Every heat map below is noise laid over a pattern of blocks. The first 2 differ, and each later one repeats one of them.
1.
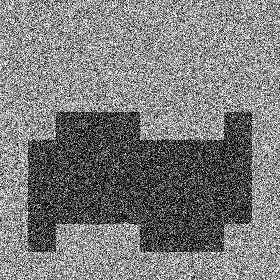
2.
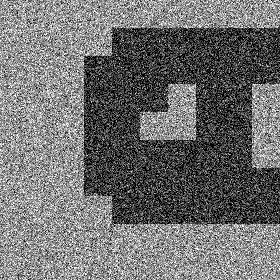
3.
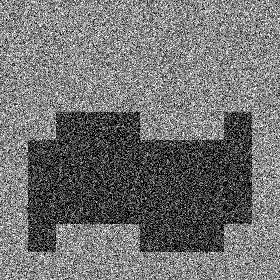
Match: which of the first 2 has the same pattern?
1
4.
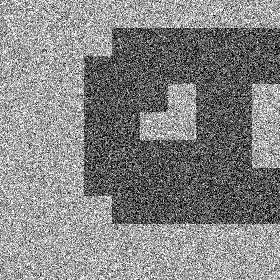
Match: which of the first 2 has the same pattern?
2
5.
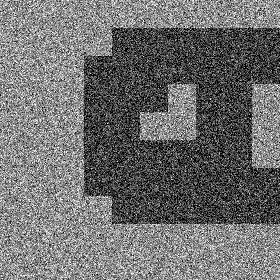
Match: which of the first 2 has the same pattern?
2
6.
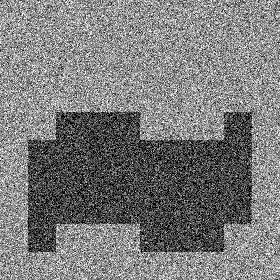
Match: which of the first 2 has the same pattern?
1
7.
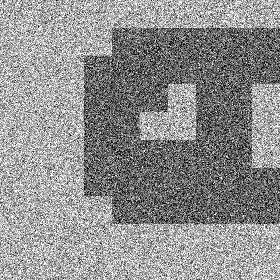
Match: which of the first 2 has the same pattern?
2
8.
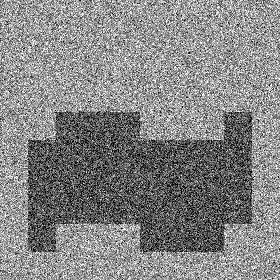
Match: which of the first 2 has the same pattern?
1
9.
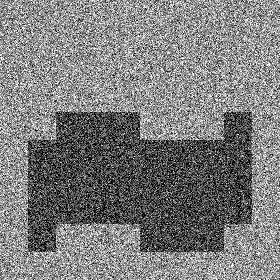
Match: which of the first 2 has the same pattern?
1
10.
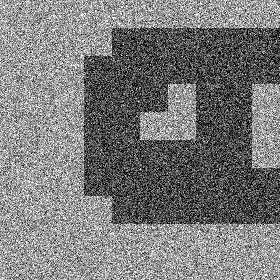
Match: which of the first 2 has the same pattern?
2
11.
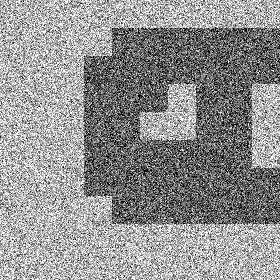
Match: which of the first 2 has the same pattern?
2
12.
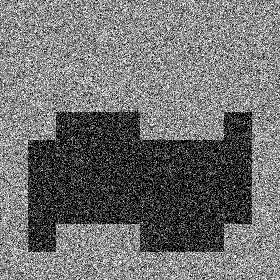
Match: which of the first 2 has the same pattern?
1
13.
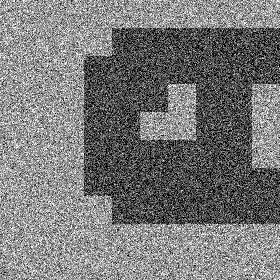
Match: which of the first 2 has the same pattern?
2
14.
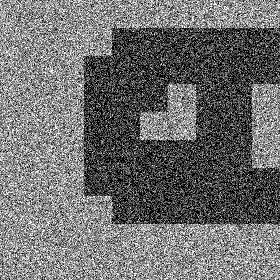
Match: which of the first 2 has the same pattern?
2
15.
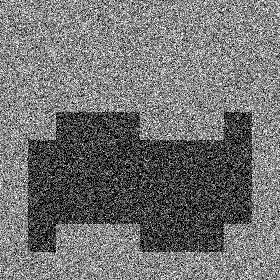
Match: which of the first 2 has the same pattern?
1
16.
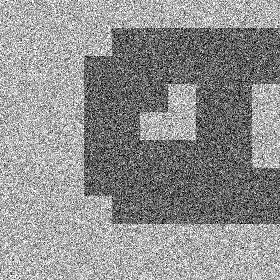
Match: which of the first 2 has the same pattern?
2
